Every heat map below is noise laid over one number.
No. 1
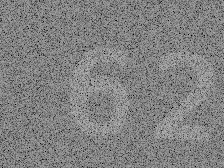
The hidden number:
62
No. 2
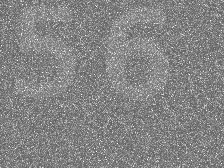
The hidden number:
56
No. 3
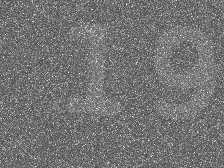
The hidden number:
19
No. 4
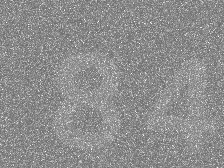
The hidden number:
84
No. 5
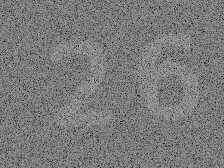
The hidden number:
26
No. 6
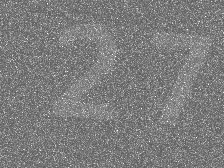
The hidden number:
27
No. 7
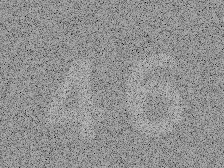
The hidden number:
46
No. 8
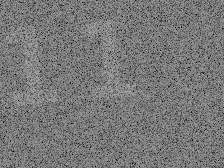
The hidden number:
11
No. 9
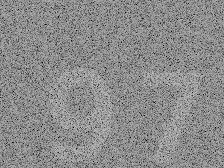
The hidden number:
97
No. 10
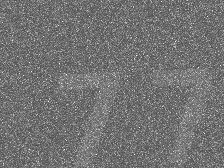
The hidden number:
77
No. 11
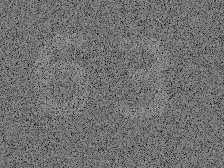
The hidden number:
63
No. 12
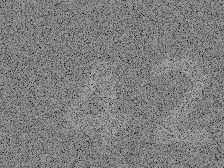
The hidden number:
42
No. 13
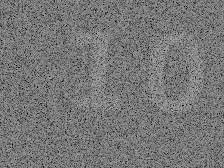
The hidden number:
10
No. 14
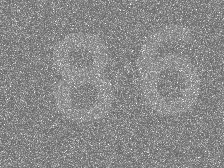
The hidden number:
86
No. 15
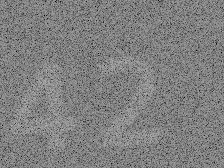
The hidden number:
42
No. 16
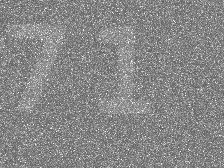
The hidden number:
71
